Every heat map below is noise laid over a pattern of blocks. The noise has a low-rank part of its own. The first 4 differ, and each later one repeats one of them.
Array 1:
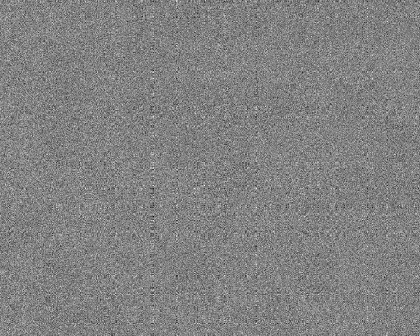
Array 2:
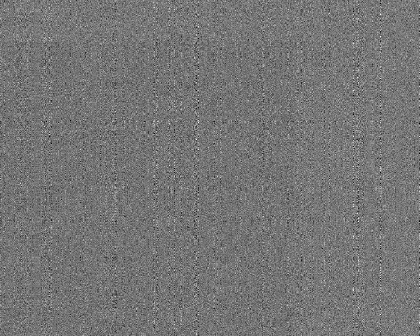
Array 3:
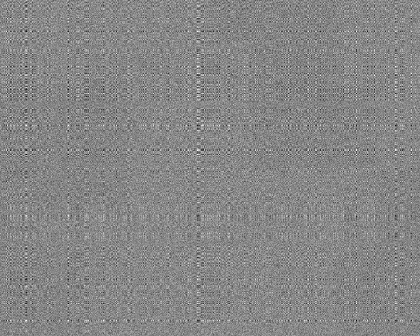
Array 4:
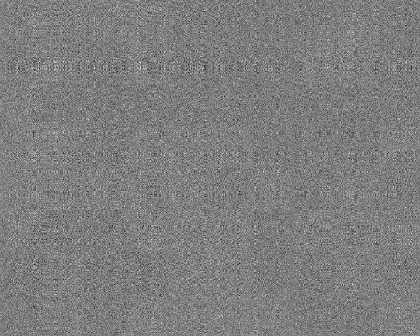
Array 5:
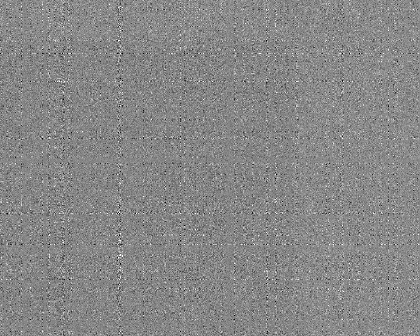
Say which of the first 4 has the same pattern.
2
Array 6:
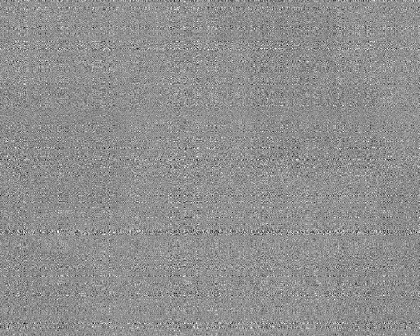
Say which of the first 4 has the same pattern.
3
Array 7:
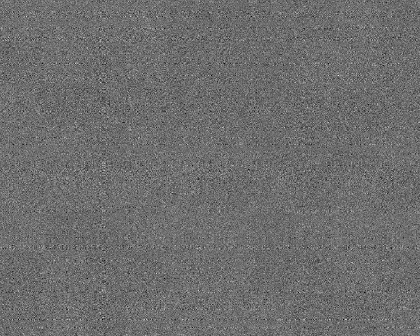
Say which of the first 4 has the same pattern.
4
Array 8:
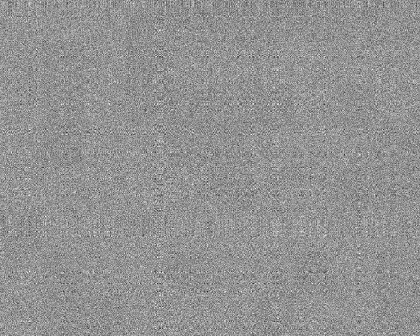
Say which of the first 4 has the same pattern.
1
